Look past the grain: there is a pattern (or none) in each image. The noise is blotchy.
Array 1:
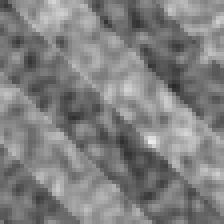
diagonal stripes
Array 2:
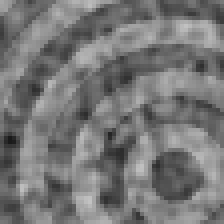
rings round one point
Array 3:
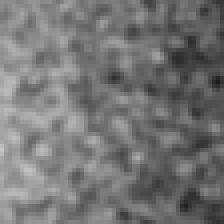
a smooth slope
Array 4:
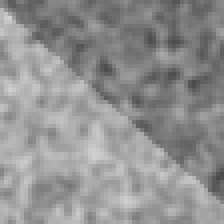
a sharp edge
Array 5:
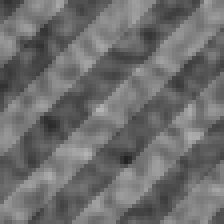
diagonal stripes
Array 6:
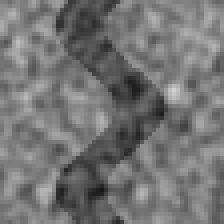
a wavy band
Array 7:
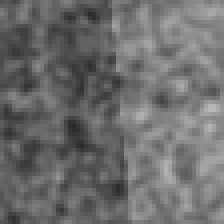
a sharp edge
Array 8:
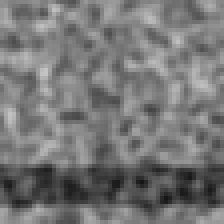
one horizontal stripe
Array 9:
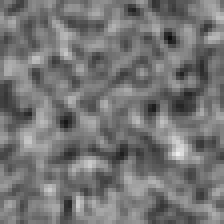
only noise
